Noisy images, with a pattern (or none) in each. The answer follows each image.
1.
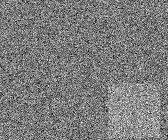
one block
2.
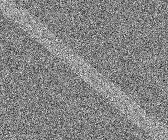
a diagonal band
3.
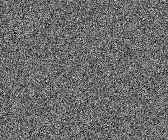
only noise
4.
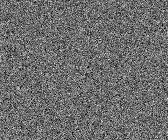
only noise
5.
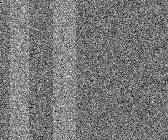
bands of columns
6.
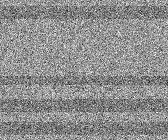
bands of rows
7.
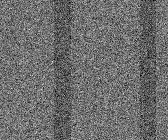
bands of columns
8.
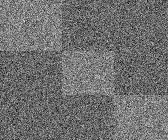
blocks along the diagonal
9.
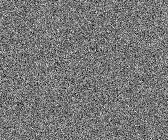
only noise
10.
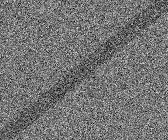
a diagonal band
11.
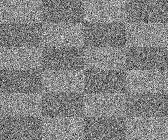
a checkerboard
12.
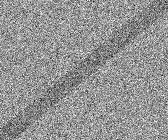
a diagonal band
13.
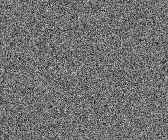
only noise
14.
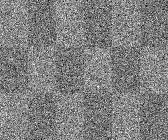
a checkerboard
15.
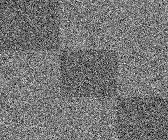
blocks along the diagonal
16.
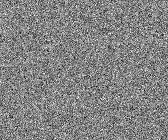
only noise
